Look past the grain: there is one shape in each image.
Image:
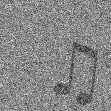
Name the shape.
pair of musical notes
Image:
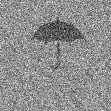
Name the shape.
umbrella
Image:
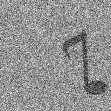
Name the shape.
musical note
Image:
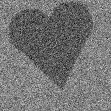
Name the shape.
heart
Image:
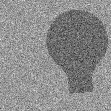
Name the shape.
light bulb
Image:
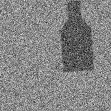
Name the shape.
bottle
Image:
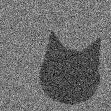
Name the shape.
cat's head
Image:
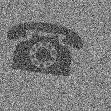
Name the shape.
telephone
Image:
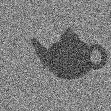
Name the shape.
teapot
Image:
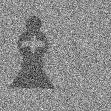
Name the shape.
chess bishop
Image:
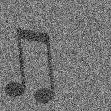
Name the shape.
pair of musical notes
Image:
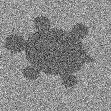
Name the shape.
turtle
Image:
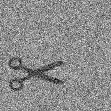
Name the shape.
pair of scissors
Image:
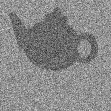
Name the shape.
teapot
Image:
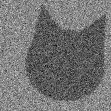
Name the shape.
cat's head
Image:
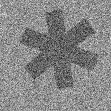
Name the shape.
asterisk
